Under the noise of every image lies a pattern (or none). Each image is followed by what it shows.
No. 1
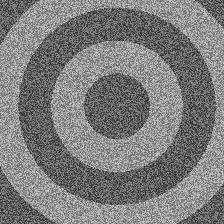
rings round one point
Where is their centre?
centre
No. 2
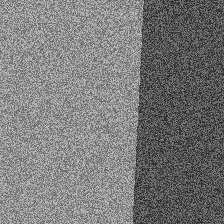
a sharp edge
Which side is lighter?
left
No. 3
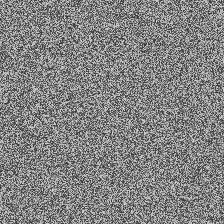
only noise
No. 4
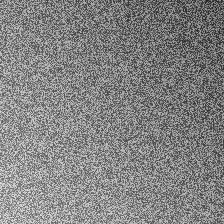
a smooth slope
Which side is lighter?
bottom left
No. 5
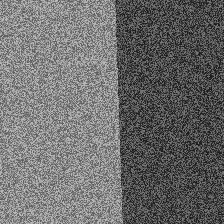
a sharp edge
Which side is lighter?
left
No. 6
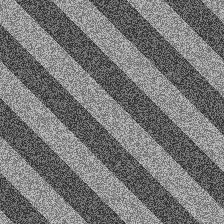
diagonal stripes
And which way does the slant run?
top left to bottom right
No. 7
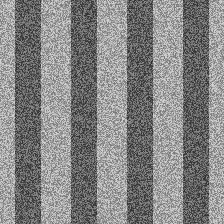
vertical stripes
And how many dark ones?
4
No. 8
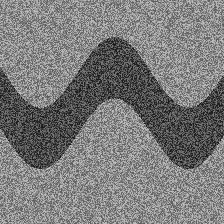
a wavy band
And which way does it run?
left to right
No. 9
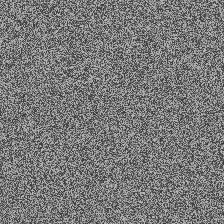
only noise
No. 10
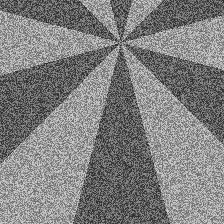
spokes from one point
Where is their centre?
top middle
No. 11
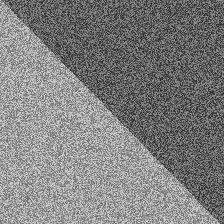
a sharp edge
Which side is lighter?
bottom left
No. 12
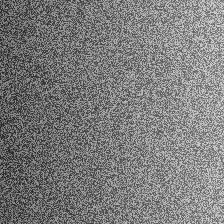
a smooth slope
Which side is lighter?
right
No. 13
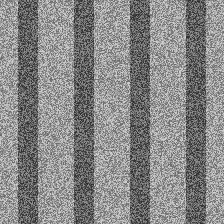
vertical stripes
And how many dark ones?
4
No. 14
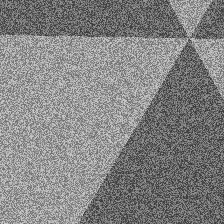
spokes from one point
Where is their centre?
top right
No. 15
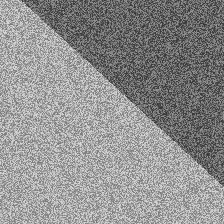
a sharp edge
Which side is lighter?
bottom left
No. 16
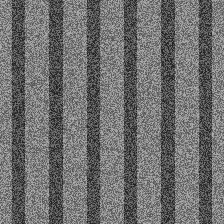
vertical stripes
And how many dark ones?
6
